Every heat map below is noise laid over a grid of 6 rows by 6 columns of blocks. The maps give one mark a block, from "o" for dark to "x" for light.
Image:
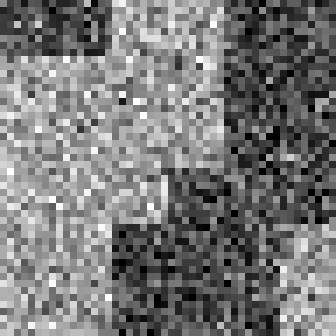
ooxxoo
xxxxoo
xxxxoo
xxxooo
xxooox
xxooox
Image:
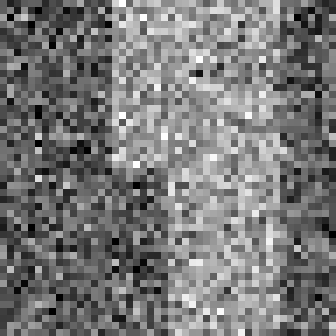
ooxxxo
ooxxxo
ooxxxo
oooxxo
oooxxo
oooxxo
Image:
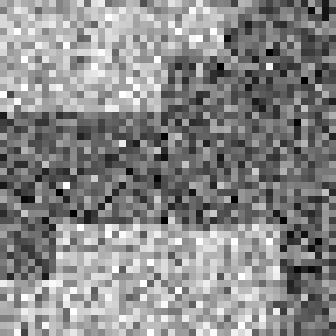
xxxxoo
xxxooo
oooooo
oooooo
oxxxxo
xxxxxo
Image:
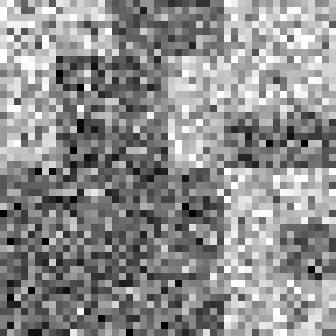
xxooxx
xooxxx
xooxoo
ooooxx
ooooxo
ooooxx
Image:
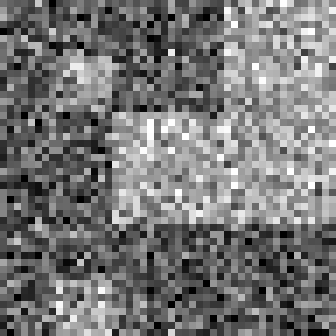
ooooxx
oxooxx
ooxxxx
ooxxxx
oooooo
oxoooo
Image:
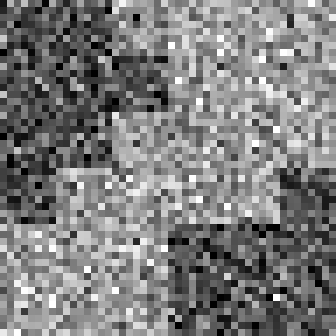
ooxxxx
oooxxx
ooxxxx
oxxxxo
xxxooo
xxxooo
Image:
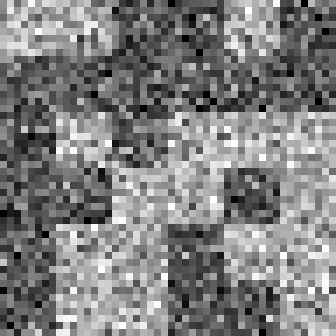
xxooxo
oooooo
oxoxxx
ooxxox
oxxoxx
oxxoox
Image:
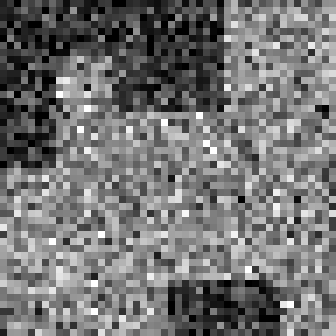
ooooxx
oxooxx
oxxxxx
xxxxxx
xxxxxx
xxxoox
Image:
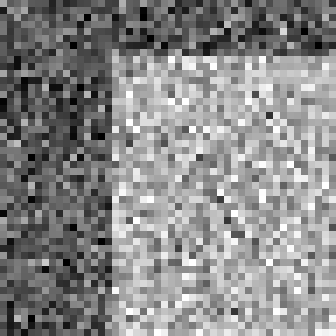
oooooo
ooxxxx
ooxxxx
ooxxxx
ooxxxx
ooxxxx
